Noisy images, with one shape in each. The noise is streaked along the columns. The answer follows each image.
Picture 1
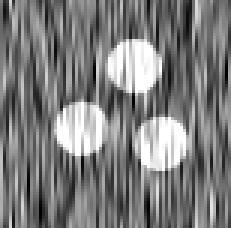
three dots
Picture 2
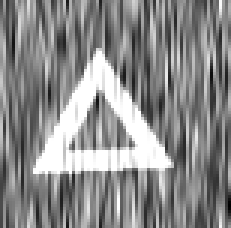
triangle frame
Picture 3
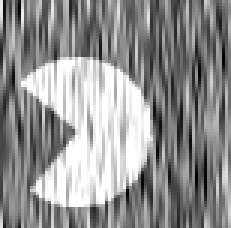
disc with a wedge cut out
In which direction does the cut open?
left
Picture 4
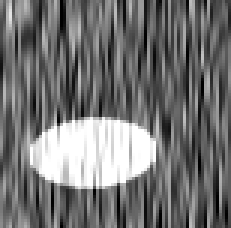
ellipse
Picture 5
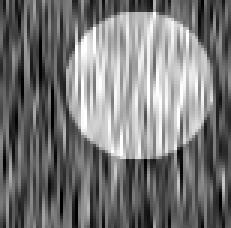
disc
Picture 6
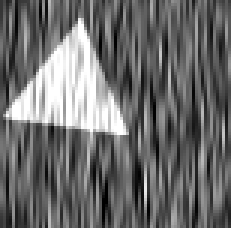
triangle
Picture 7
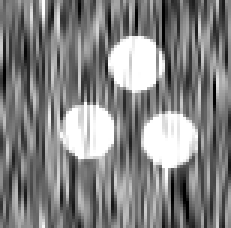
three dots
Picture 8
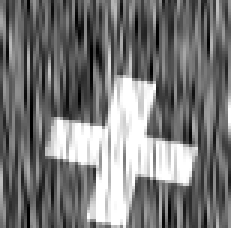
cross
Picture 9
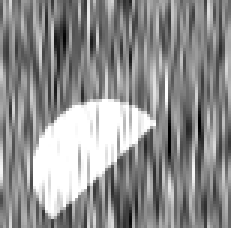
half disc
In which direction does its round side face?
up and left
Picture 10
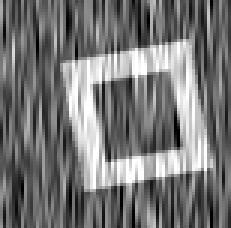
square frame
